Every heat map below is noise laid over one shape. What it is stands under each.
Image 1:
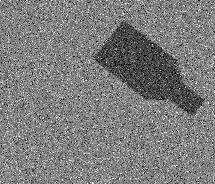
bottle
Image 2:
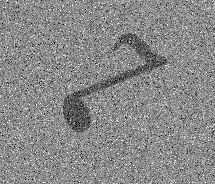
musical note
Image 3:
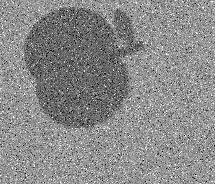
apple
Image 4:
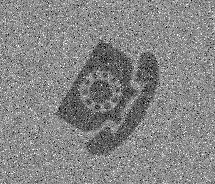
telephone
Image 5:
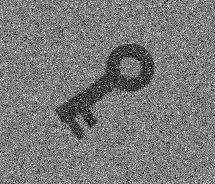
key
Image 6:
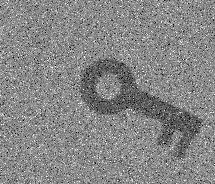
key
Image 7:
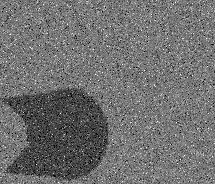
cat's head
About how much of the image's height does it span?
half
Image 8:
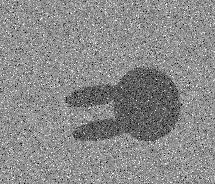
rabbit's head
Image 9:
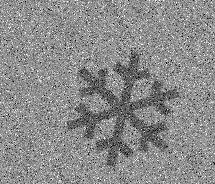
snowflake
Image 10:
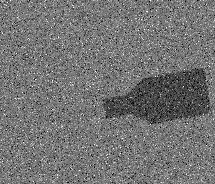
bottle
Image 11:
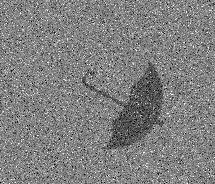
umbrella
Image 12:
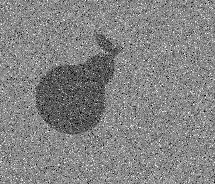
pear
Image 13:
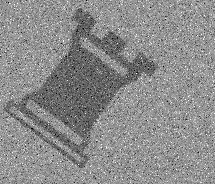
chess rook
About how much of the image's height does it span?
nearly all
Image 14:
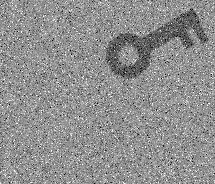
key
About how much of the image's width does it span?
half
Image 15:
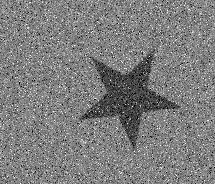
star
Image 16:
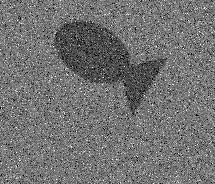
fish
